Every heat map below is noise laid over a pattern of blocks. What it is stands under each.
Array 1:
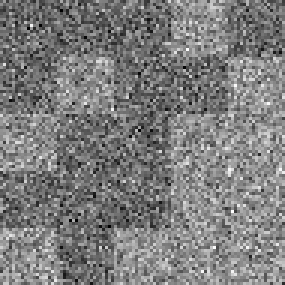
no symmetry
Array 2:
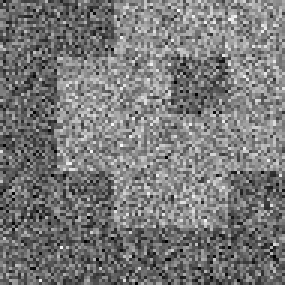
mirrored about the diagonal from the bottom left
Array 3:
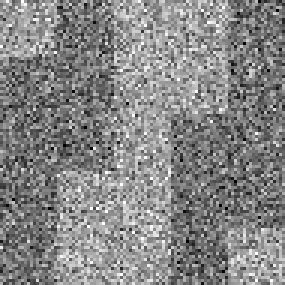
the same after a half turn
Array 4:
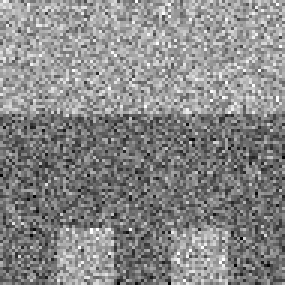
left and right mirror each other
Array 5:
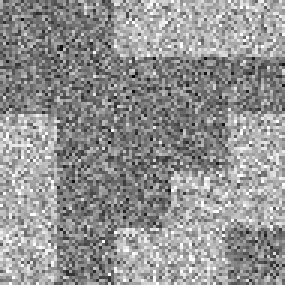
mirrored about the diagonal from the top left
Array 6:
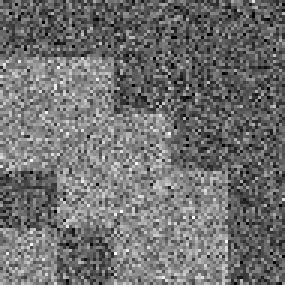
mirrored about the diagonal from the bottom left
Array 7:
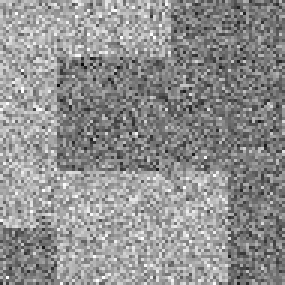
no symmetry
